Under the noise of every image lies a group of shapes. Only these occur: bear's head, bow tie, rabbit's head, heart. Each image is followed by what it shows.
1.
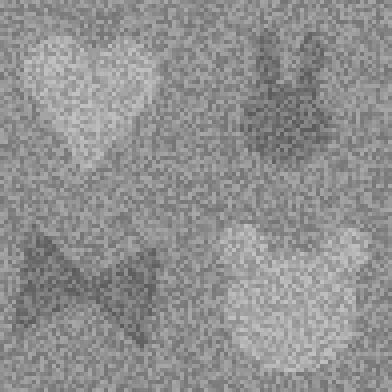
top left: light heart; top right: dark rabbit's head; bottom left: dark bow tie; bottom right: light bear's head
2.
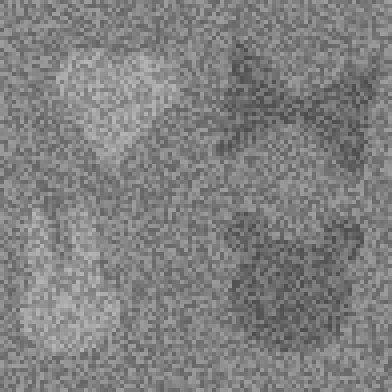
top left: light heart; top right: dark bow tie; bottom left: light rabbit's head; bottom right: dark bear's head
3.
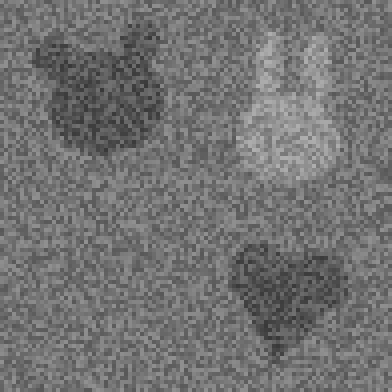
top left: dark bear's head; top right: light rabbit's head; bottom right: dark heart
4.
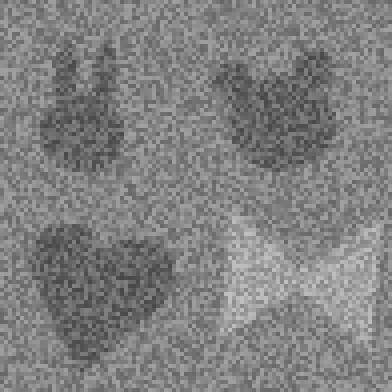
top left: dark rabbit's head; top right: dark bear's head; bottom left: dark heart; bottom right: light bow tie
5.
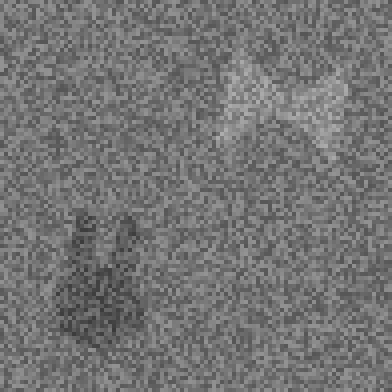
top right: light bow tie; bottom left: dark rabbit's head
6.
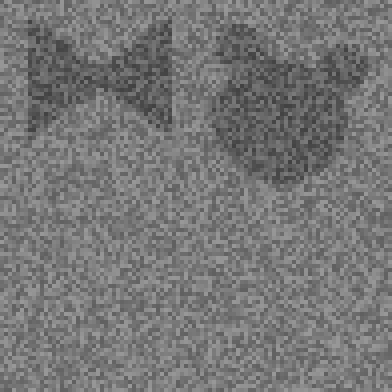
top left: dark bow tie; top right: dark bear's head
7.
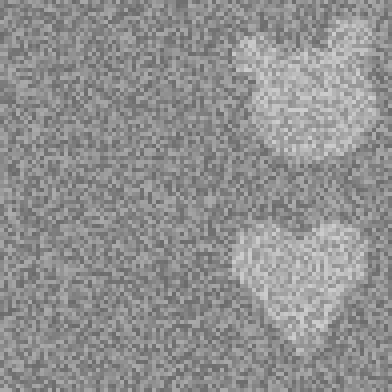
top right: light bear's head; bottom right: light heart
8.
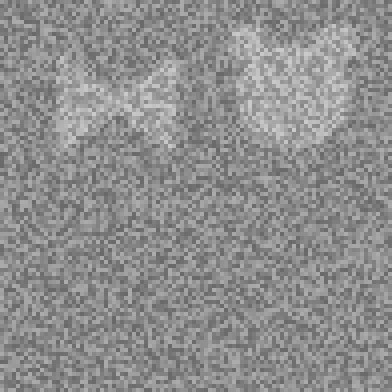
top left: light bow tie; top right: light bear's head
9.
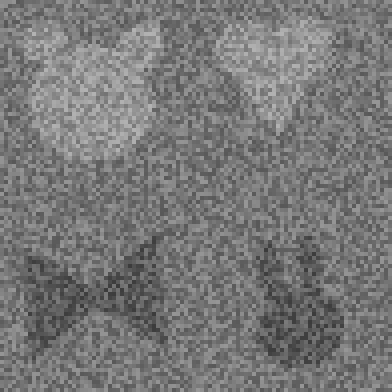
top left: light bear's head; top right: light heart; bottom left: dark bow tie; bottom right: dark rabbit's head
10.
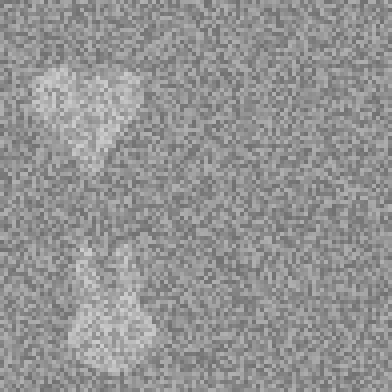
top left: light heart; bottom left: light rabbit's head
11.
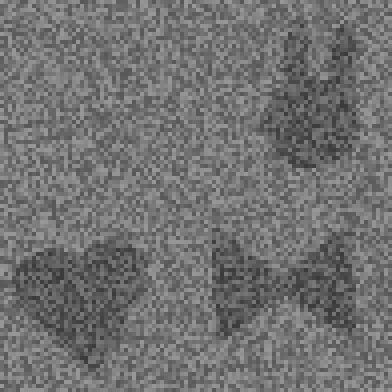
top right: dark rabbit's head; bottom left: dark heart; bottom right: dark bow tie
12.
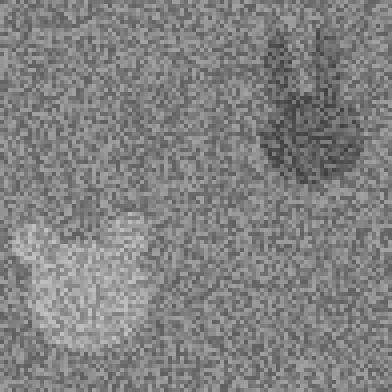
top right: dark rabbit's head; bottom left: light bear's head
